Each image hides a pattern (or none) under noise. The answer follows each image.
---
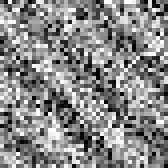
diagonal stripes
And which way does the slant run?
top left to bottom right
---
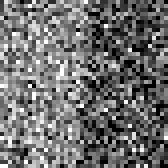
a sharp edge
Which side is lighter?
left
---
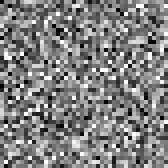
only noise
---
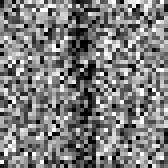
one vertical stripe
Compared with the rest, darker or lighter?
darker
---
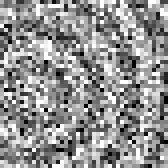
rings round one point
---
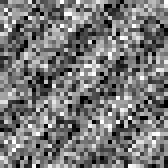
diagonal stripes
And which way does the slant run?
bottom left to top right
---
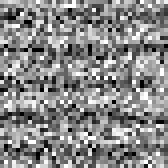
horizontal stripes
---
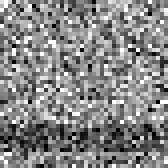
one horizontal stripe
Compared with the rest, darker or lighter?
darker
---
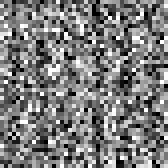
vertical stripes
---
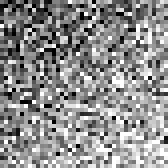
a smooth slope
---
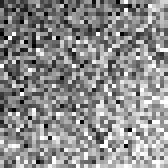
a smooth slope
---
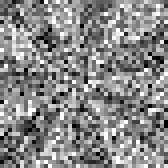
spokes from one point
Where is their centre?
centre
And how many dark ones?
7
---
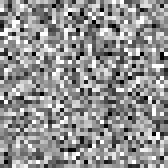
only noise
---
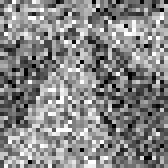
spokes from one point
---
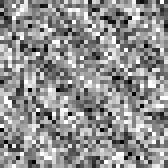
diagonal stripes
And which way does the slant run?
top left to bottom right
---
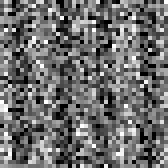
vertical stripes
